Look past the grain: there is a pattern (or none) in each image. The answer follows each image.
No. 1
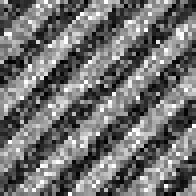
diagonal stripes
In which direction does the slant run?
bottom left to top right
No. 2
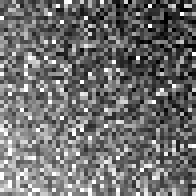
a smooth slope
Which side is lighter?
bottom left
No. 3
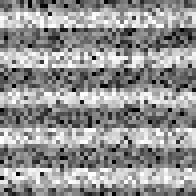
horizontal stripes
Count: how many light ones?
5
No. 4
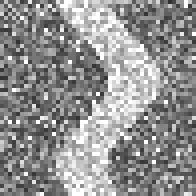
a wavy band
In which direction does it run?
top to bottom
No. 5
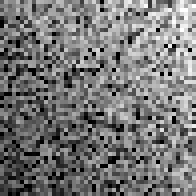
a smooth slope
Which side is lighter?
top right
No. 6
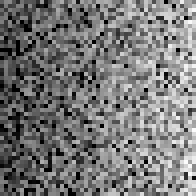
a smooth slope
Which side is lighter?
right
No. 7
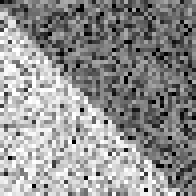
a sharp edge
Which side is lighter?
bottom left
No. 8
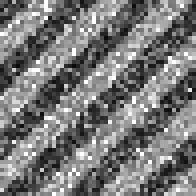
diagonal stripes
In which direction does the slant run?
bottom left to top right
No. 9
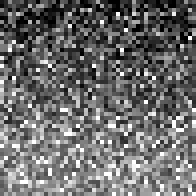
a smooth slope
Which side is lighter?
bottom
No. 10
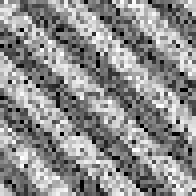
diagonal stripes
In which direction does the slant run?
top left to bottom right
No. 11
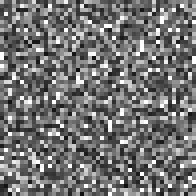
only noise
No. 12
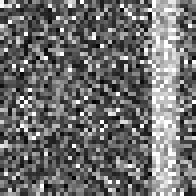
one vertical stripe
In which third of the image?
right
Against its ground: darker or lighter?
lighter
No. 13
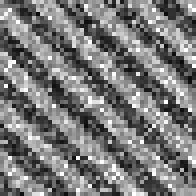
diagonal stripes
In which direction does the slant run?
top left to bottom right
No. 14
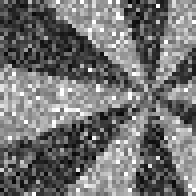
spokes from one point
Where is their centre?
middle right
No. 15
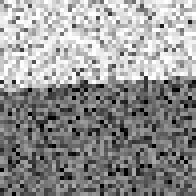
a sharp edge
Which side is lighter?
top
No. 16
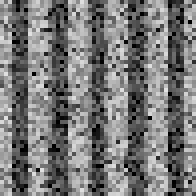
vertical stripes
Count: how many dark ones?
5
